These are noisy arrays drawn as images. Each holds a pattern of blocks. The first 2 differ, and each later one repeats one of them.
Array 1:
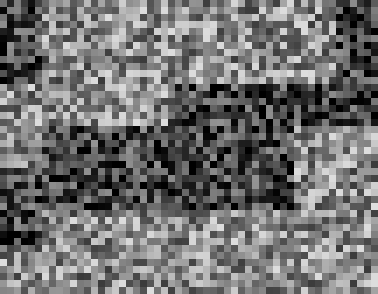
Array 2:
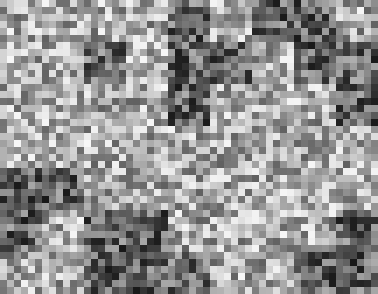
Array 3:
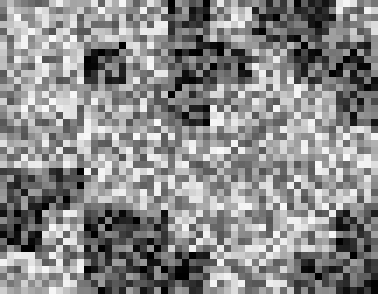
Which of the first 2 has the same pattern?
2
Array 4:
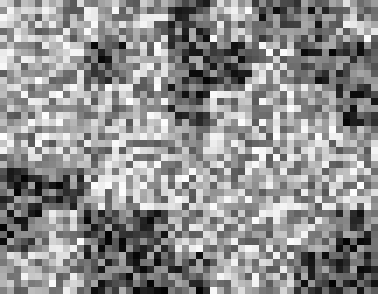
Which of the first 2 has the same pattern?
2
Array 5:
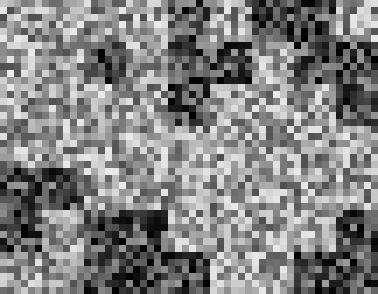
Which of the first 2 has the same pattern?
2
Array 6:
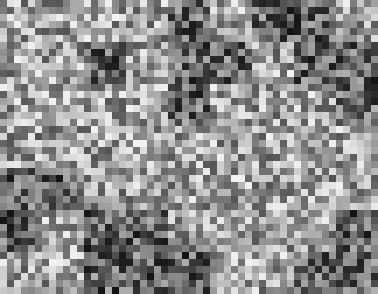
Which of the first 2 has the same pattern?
2
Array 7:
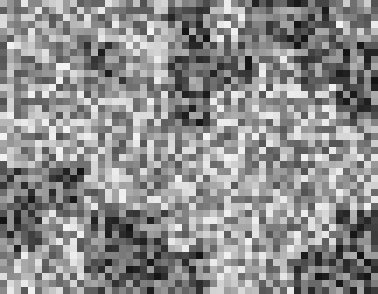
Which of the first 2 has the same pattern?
2
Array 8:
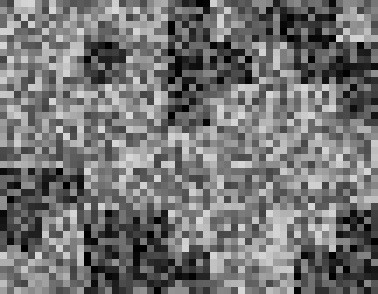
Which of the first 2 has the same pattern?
2
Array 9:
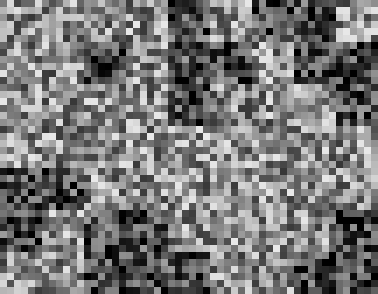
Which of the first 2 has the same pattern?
2
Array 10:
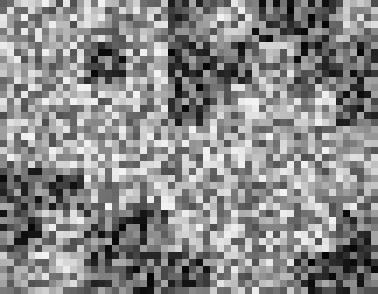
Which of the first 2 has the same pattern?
2
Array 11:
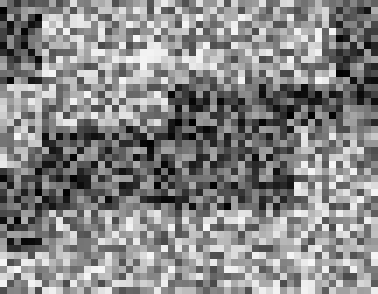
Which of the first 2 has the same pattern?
1
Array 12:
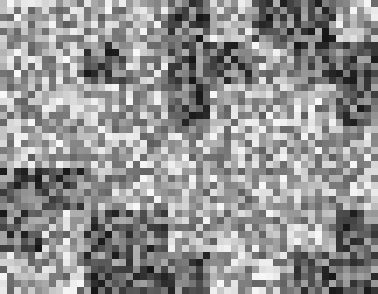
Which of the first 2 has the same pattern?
2
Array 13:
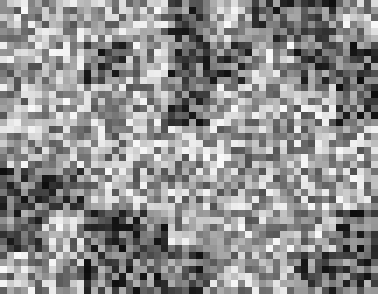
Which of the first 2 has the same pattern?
2
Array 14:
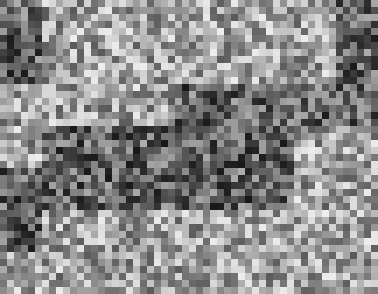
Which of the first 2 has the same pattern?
1
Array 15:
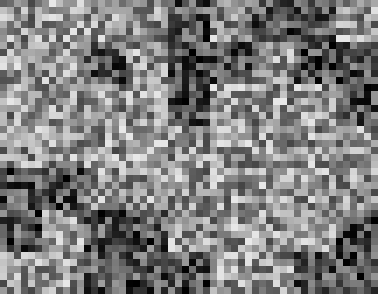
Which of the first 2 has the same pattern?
2
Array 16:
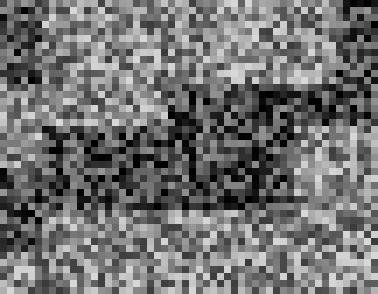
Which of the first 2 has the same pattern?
1
